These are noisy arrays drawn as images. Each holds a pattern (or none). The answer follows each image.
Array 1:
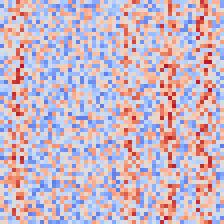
bands of columns
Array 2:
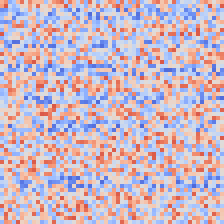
bands of rows
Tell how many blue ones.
6
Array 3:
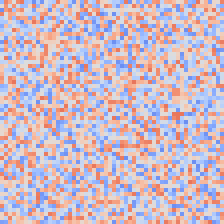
only noise
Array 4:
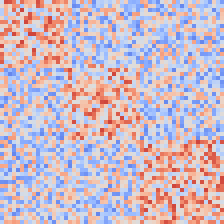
blocks along the diagonal
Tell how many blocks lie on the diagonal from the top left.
3
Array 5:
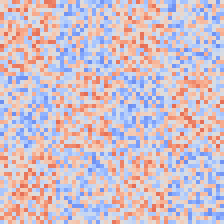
a checkerboard
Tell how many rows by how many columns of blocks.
3 by 4
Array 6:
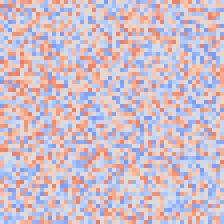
only noise
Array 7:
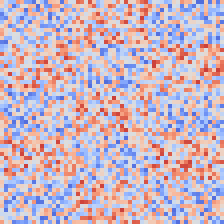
a checkerboard
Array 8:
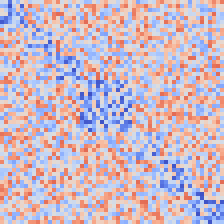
blocks along the diagonal
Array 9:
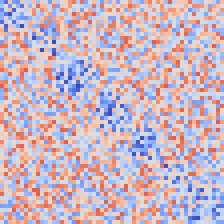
blocks along the diagonal
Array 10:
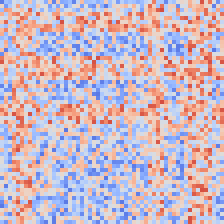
bands of rows crossing bands of columns
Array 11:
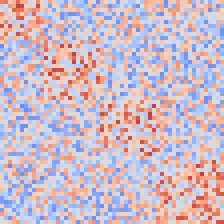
blocks along the diagonal
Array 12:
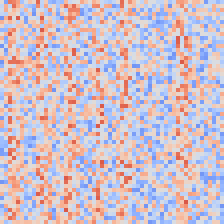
bands of columns
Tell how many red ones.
6
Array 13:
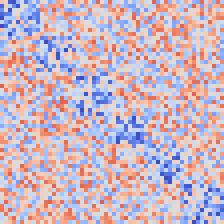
blocks along the diagonal
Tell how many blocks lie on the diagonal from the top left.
6
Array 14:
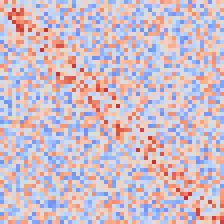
a diagonal band
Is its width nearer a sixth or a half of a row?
a sixth
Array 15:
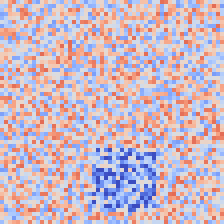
one block
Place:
bottom middle
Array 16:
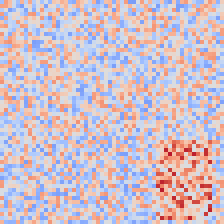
one block
